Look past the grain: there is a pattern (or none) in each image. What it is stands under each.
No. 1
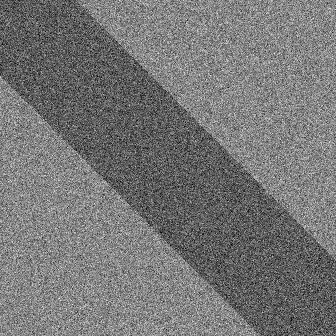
a diagonal band
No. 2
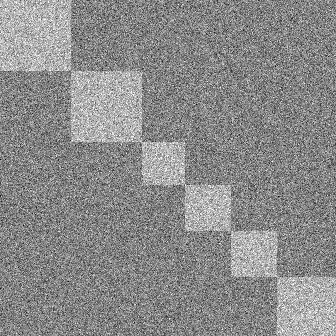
blocks along the diagonal
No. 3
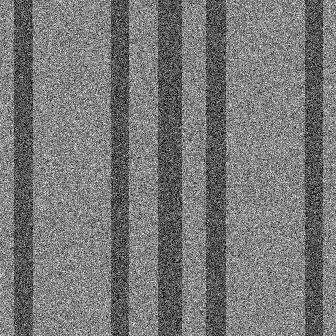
bands of columns
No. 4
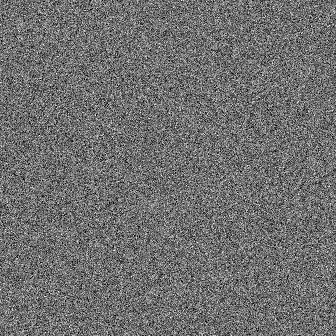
only noise
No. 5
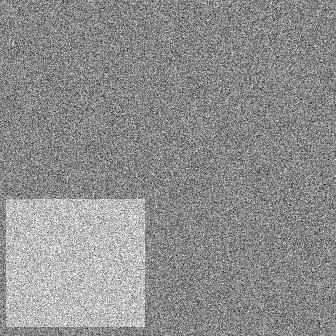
one block
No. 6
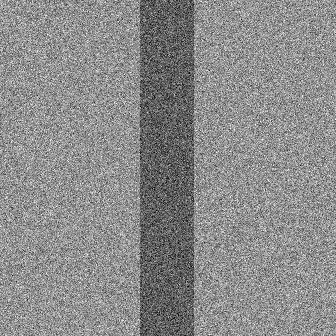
one band of columns
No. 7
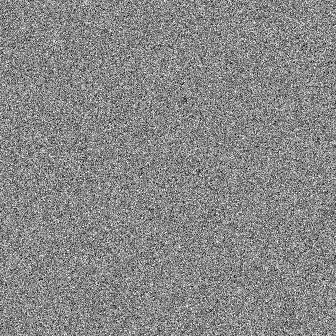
only noise
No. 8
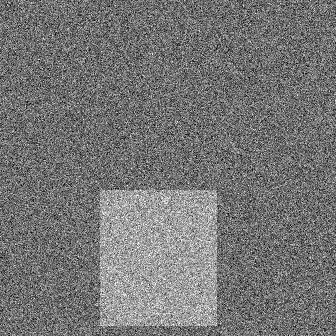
one block
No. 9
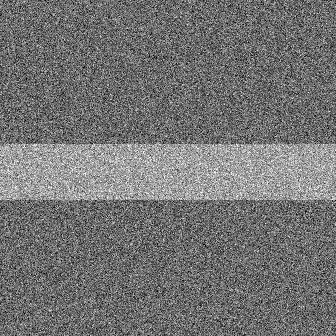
one band of rows
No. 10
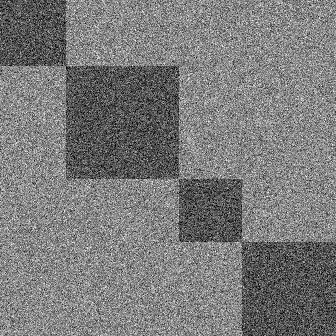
blocks along the diagonal
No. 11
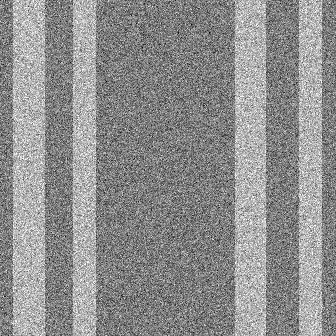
bands of columns
